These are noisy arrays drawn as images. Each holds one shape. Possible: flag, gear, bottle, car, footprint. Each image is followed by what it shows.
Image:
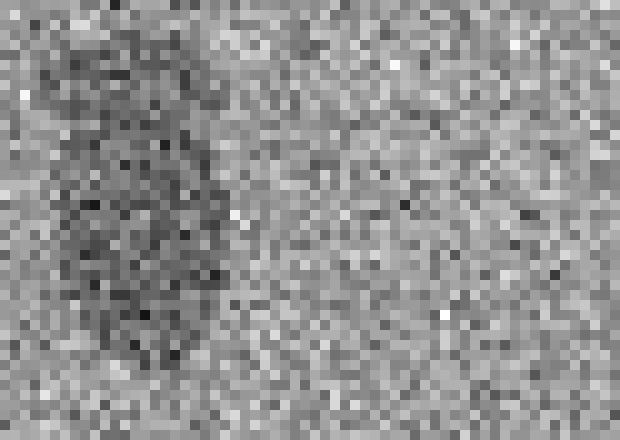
dark footprint
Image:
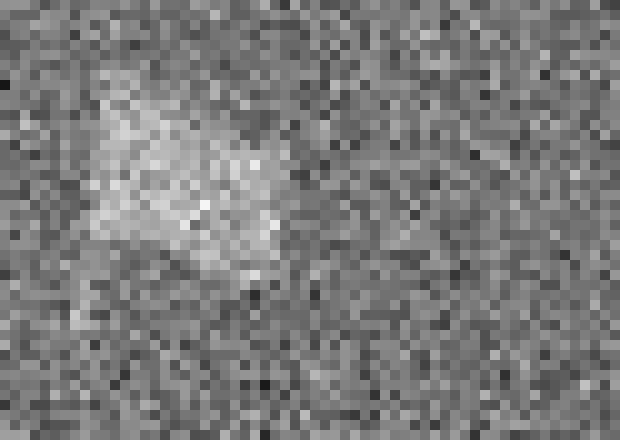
light flag
